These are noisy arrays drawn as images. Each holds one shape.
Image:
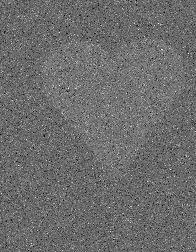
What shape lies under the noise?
heart
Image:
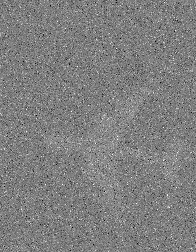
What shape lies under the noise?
airplane
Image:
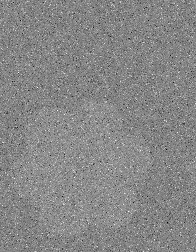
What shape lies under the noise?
flower
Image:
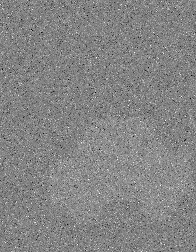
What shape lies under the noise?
car
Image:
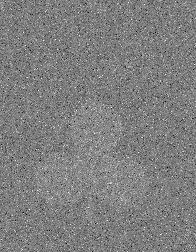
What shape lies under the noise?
club
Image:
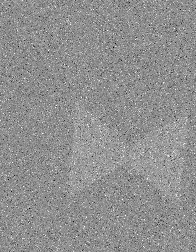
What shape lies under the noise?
bow tie
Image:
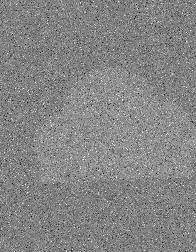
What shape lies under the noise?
cloud
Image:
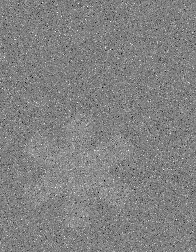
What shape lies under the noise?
asterisk
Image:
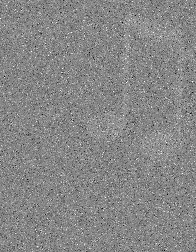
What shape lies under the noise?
pair of musical notes
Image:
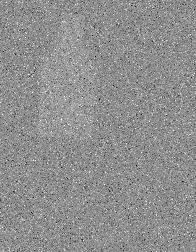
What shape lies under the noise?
bottle
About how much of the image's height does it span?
half
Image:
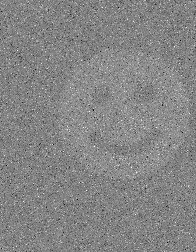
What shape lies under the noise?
smiling face
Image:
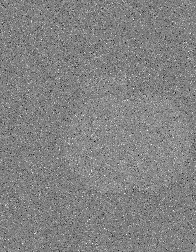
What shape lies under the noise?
apple
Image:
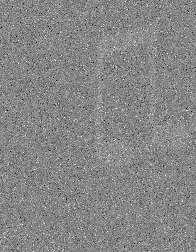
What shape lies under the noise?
pair of musical notes
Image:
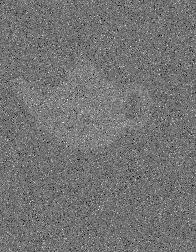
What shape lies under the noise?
teapot
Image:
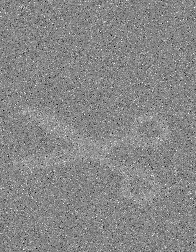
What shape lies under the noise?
pair of scissors
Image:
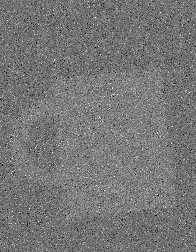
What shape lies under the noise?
cup
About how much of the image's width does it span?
nearly all
